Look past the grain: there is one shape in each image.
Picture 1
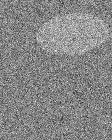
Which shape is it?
ellipse
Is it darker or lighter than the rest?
lighter
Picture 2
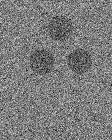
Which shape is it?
three dots
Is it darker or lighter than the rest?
darker
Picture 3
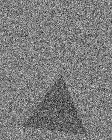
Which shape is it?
triangle
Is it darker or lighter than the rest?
darker
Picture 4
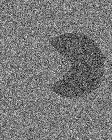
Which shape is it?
disc with a wedge cut out
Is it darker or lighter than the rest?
darker
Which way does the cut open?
left
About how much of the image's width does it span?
half
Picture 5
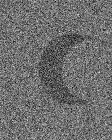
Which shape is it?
crescent
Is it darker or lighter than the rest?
darker
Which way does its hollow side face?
right
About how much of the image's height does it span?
half
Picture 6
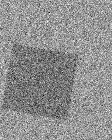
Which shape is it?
square
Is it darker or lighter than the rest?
darker
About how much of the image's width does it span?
two thirds
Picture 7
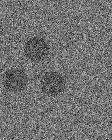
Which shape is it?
three dots
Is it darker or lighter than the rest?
darker
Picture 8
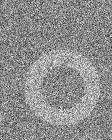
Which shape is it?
ring
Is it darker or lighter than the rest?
lighter
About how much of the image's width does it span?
two thirds
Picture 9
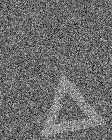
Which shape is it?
triangle frame
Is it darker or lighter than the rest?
lighter
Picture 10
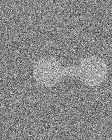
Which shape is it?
dumbbell
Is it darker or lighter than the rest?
lighter
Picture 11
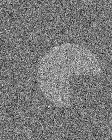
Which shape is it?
disc with a wedge cut out
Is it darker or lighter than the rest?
lighter
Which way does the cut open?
down and right
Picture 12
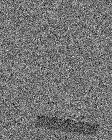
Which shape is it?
bar
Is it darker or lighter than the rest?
darker
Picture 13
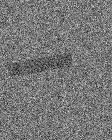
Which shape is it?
bar
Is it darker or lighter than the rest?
darker
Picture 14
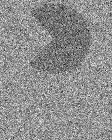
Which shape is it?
disc with a wedge cut out
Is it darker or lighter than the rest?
darker
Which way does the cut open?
left
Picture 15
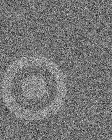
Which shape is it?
bullseye
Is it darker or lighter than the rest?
lighter
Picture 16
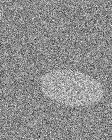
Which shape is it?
ellipse
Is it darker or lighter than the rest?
lighter
